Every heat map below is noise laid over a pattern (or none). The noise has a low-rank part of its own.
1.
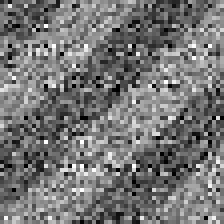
diagonal stripes
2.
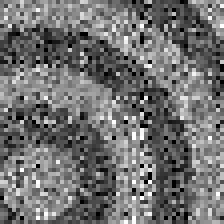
rings round one point
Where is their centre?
bottom left
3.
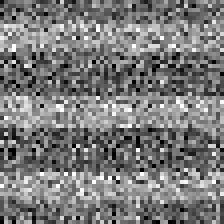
horizontal stripes
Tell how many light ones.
3
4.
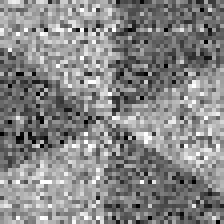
spokes from one point
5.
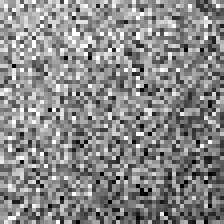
a smooth slope
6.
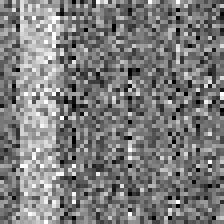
one vertical stripe
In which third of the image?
left
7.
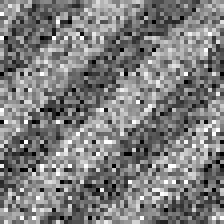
diagonal stripes
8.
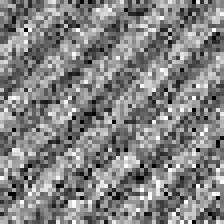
diagonal stripes
